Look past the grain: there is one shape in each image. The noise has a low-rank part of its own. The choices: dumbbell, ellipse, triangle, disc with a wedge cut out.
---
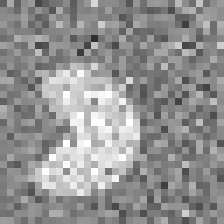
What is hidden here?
light disc with a wedge cut out
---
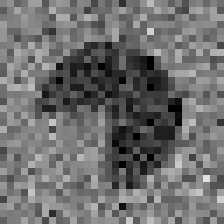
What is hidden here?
dark disc with a wedge cut out
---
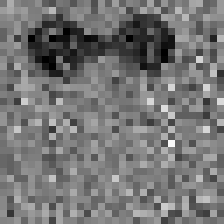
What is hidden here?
dark dumbbell
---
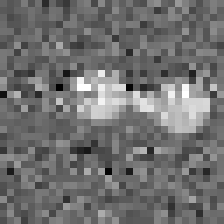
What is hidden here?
light dumbbell
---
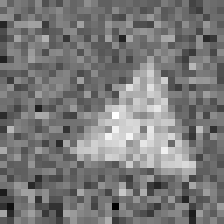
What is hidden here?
light triangle
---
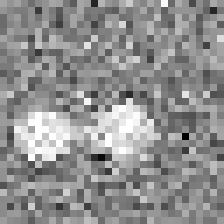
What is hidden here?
light dumbbell
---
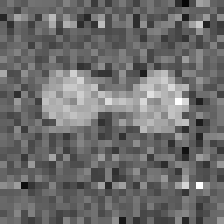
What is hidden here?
light dumbbell
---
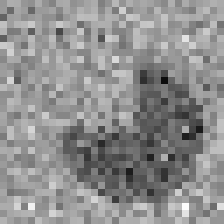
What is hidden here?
dark disc with a wedge cut out
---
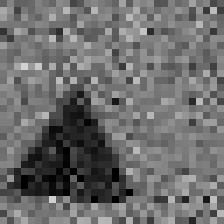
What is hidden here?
dark triangle
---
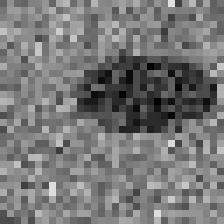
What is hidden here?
dark ellipse
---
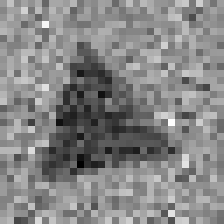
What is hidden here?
dark triangle
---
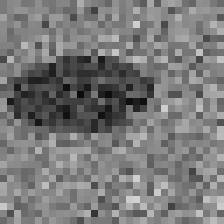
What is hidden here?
dark ellipse
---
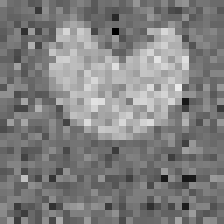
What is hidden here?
light disc with a wedge cut out
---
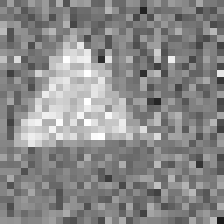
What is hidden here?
light triangle
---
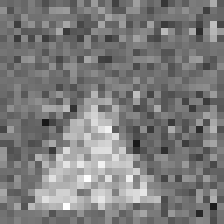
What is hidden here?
light triangle
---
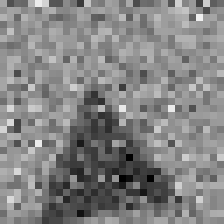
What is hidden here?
dark triangle
